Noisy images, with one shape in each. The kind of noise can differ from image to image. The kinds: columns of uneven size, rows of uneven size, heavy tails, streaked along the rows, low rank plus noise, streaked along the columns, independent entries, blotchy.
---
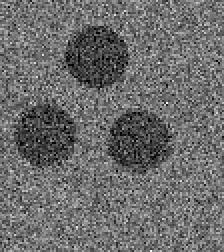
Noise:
independent entries
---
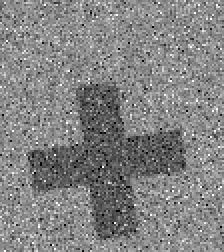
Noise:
heavy tails
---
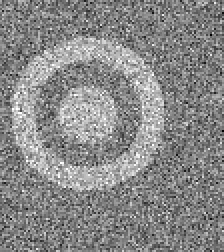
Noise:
independent entries
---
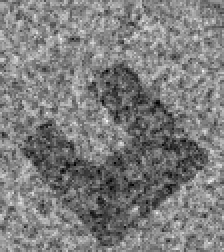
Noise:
blotchy
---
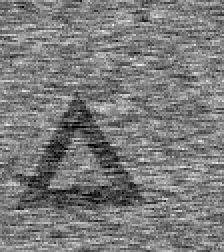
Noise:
streaked along the rows
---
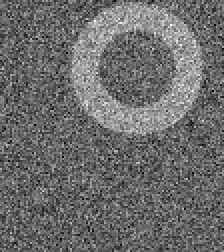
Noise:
independent entries
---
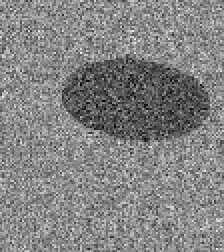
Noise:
low rank plus noise
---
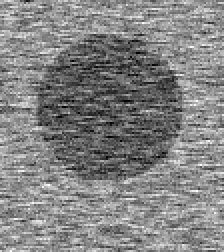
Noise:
streaked along the rows
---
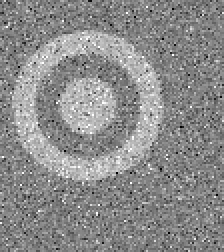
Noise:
heavy tails
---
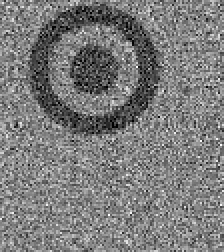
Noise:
low rank plus noise
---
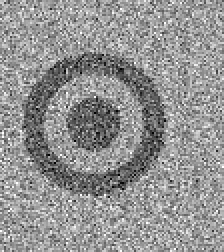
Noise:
low rank plus noise
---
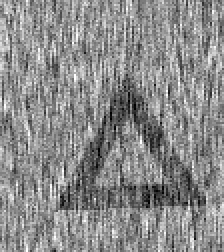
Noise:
streaked along the columns
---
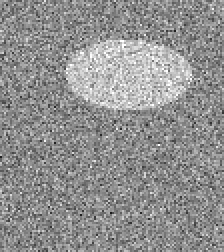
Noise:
independent entries
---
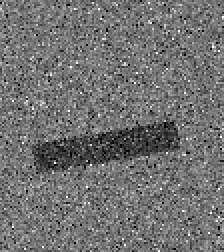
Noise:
heavy tails
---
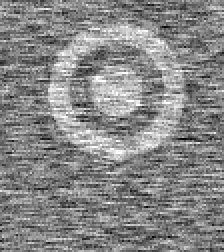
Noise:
streaked along the rows
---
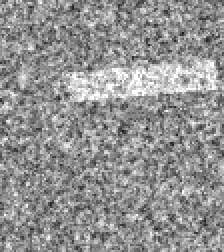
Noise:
blotchy
